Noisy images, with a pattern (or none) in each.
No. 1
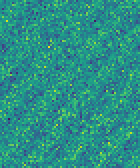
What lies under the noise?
diagonal stripes
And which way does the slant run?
bottom left to top right
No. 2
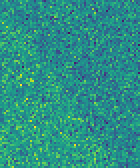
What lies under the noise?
a sharp edge
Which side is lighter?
bottom left
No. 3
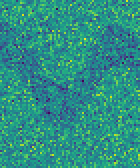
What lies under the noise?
a wavy band
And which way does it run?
left to right
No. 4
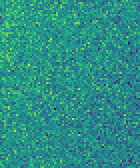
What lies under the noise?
a smooth slope
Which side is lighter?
top left
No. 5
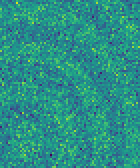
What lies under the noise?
rings round one point
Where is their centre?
bottom left
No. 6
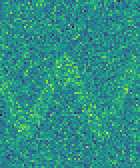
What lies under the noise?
a wavy band
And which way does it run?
left to right
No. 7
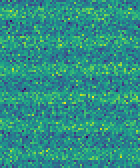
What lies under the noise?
horizontal stripes
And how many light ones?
6
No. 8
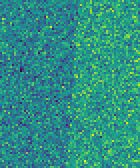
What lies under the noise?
a sharp edge
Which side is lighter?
right
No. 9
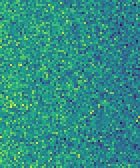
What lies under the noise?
a smooth slope
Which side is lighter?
left
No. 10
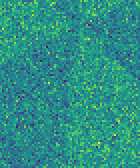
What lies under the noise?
spokes from one point
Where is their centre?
top middle
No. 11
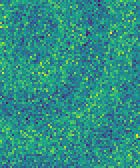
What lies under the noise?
rings round one point
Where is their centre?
top left
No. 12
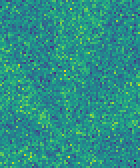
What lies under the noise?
spokes from one point
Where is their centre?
bottom middle
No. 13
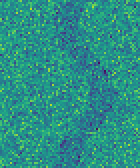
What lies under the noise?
a wavy band
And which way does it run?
top to bottom
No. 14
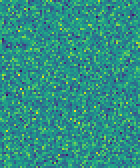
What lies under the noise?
only noise
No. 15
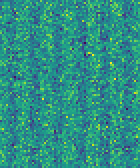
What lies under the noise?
vertical stripes
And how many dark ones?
6
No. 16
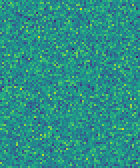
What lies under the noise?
only noise
